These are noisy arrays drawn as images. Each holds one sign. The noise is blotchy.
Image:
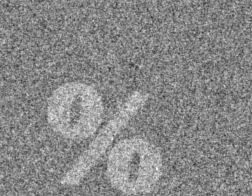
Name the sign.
percent sign
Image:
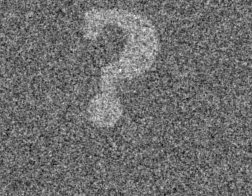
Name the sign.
question mark
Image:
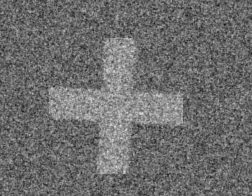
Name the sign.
plus sign
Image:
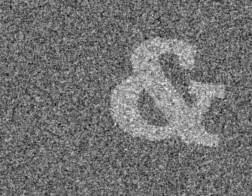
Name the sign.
ampersand
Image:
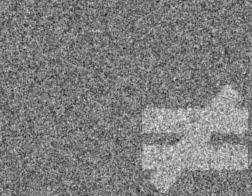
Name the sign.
not-equal sign
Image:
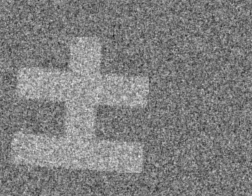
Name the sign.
plus-minus sign
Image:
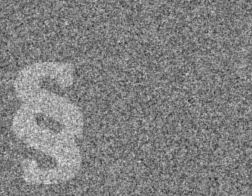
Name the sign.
section sign
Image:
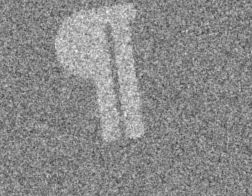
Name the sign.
pilcrow
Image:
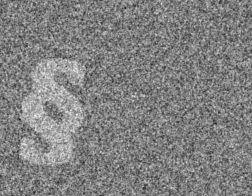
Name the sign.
section sign
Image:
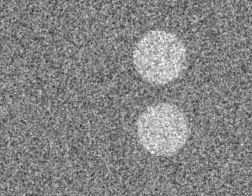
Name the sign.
colon
